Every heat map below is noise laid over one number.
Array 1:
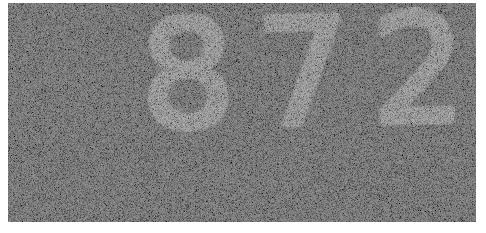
872
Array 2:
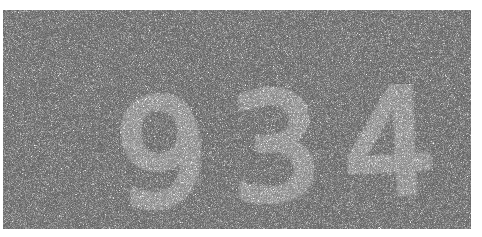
934
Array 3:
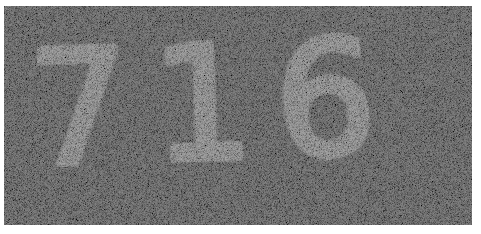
716
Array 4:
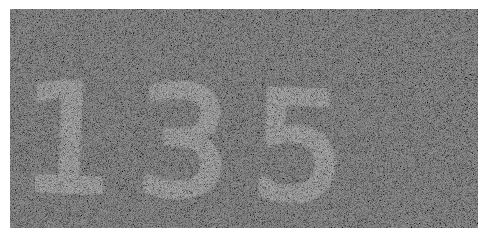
135
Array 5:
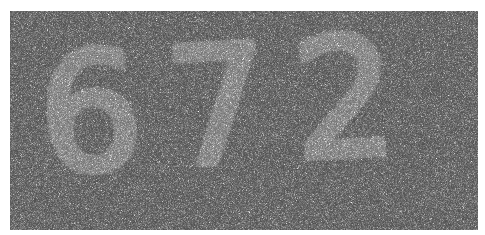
672
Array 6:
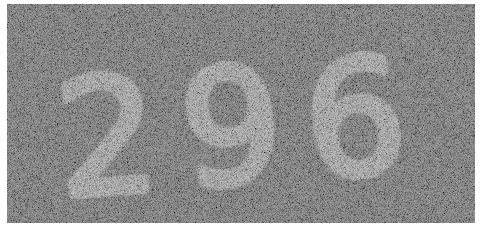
296
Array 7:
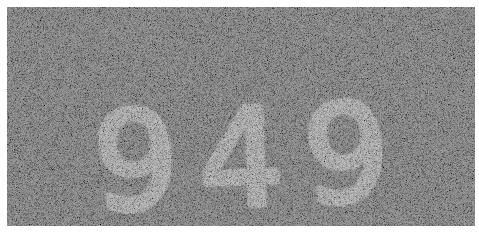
949
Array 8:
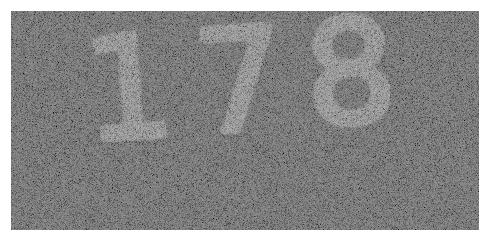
178
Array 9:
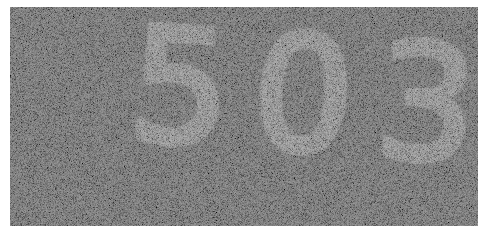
503
